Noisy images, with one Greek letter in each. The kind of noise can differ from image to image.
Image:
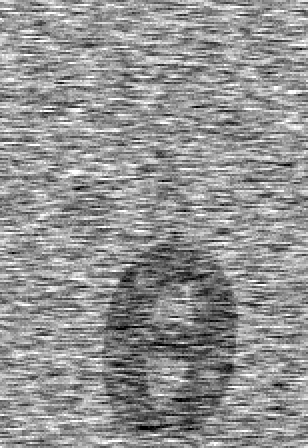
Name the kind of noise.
streaked along the rows
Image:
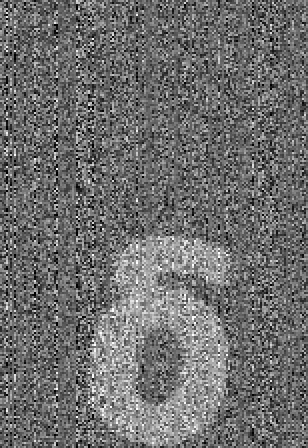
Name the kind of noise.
columns of uneven size
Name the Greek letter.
delta
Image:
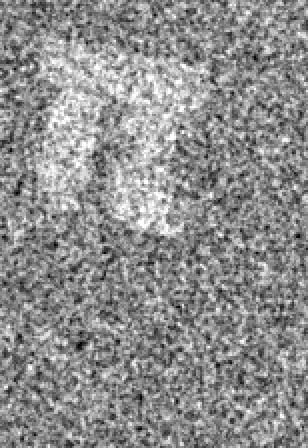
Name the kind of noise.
blotchy
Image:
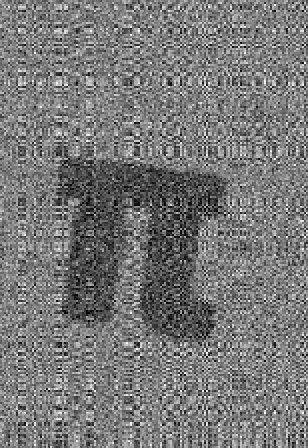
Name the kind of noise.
low rank plus noise
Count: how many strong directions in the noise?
one
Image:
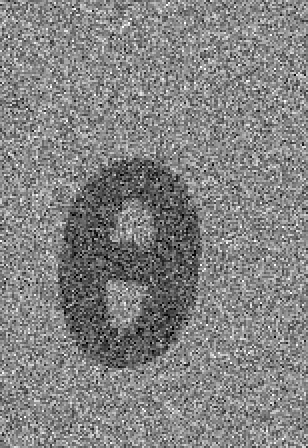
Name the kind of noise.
independent entries
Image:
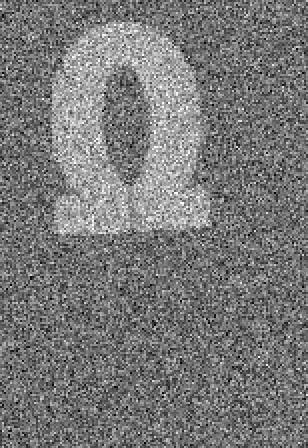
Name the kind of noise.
independent entries
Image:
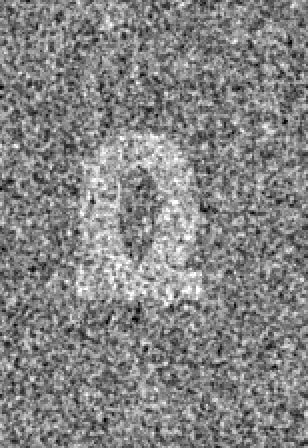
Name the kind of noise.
blotchy
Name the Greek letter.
omega
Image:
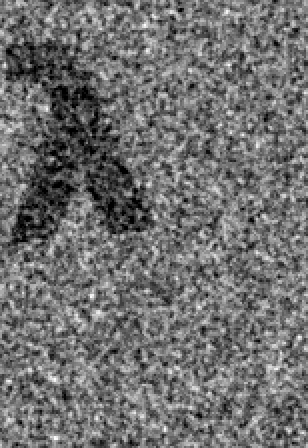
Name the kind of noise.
blotchy
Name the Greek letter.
lambda
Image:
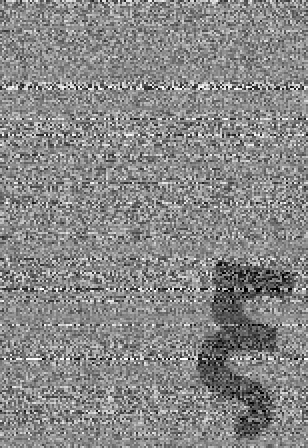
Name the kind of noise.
rows of uneven size
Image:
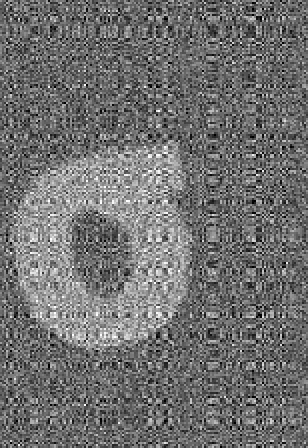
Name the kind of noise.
low rank plus noise
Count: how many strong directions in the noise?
one
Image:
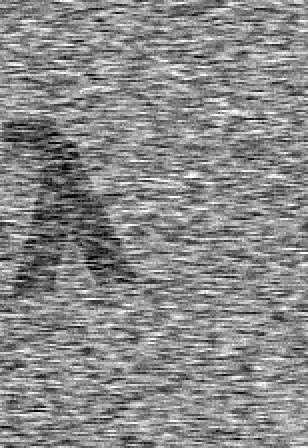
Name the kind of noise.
streaked along the rows
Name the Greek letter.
lambda
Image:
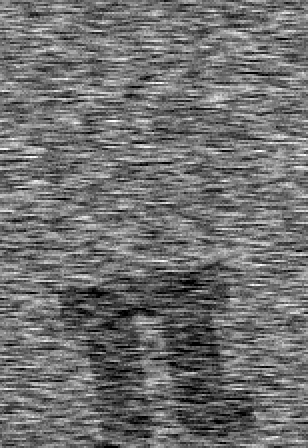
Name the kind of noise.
streaked along the rows
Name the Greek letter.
pi
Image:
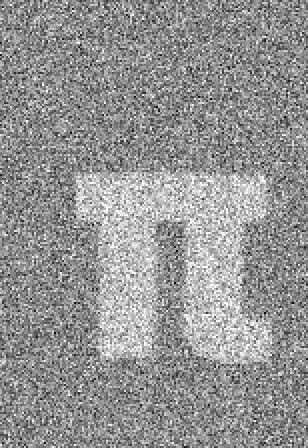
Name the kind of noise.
independent entries
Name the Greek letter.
pi
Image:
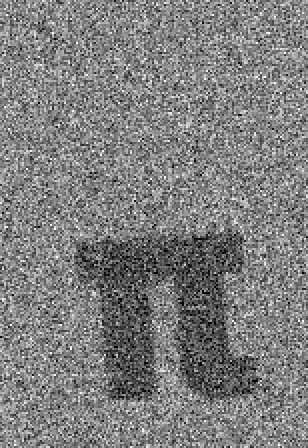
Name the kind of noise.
independent entries
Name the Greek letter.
pi
